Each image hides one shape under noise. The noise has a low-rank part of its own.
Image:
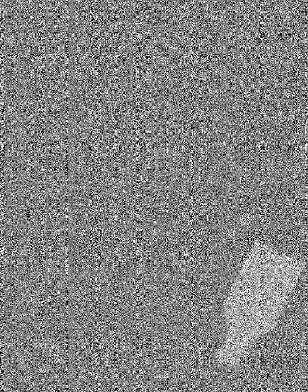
bottle
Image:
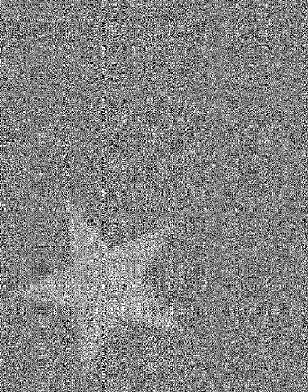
star
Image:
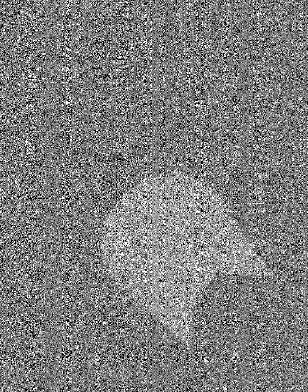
cat's head
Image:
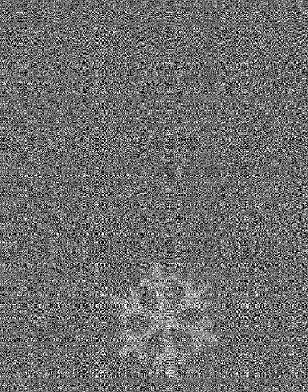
snowflake
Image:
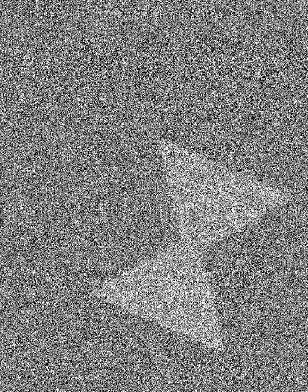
bow tie
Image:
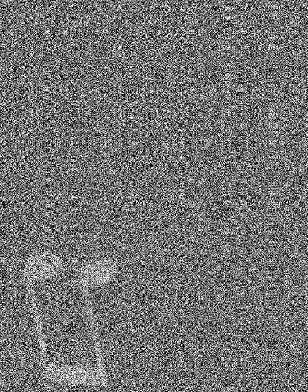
pair of musical notes
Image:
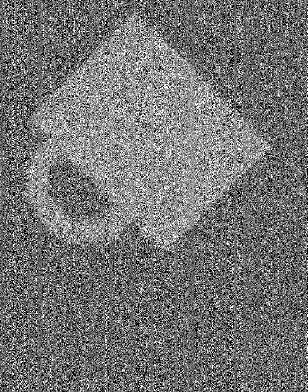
cup
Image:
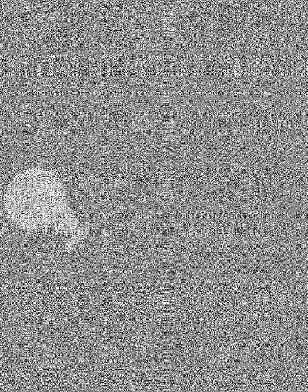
pear
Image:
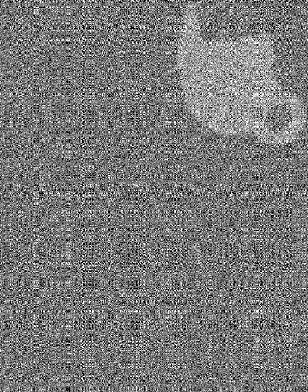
teapot
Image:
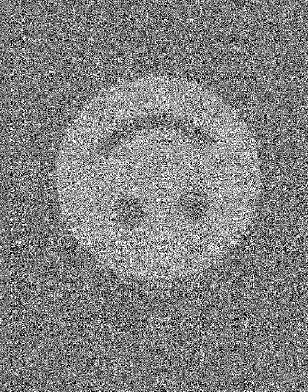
smiling face
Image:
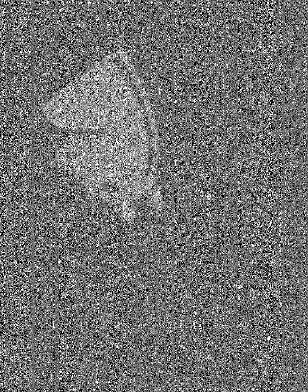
chess knight
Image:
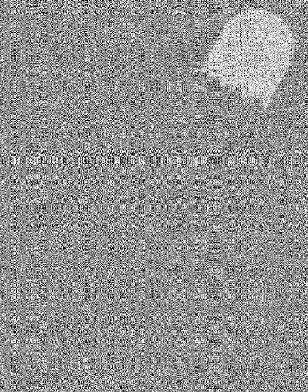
ghost
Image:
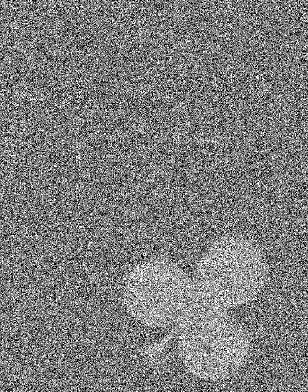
club
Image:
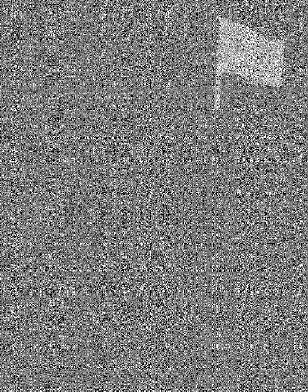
flag
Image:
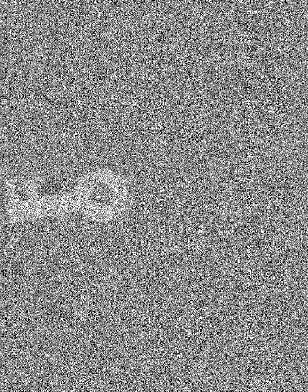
key
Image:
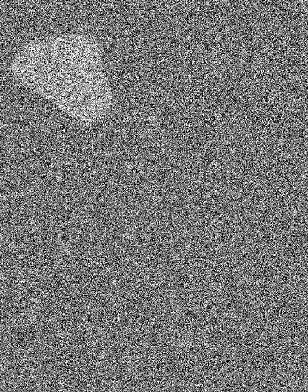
cloud
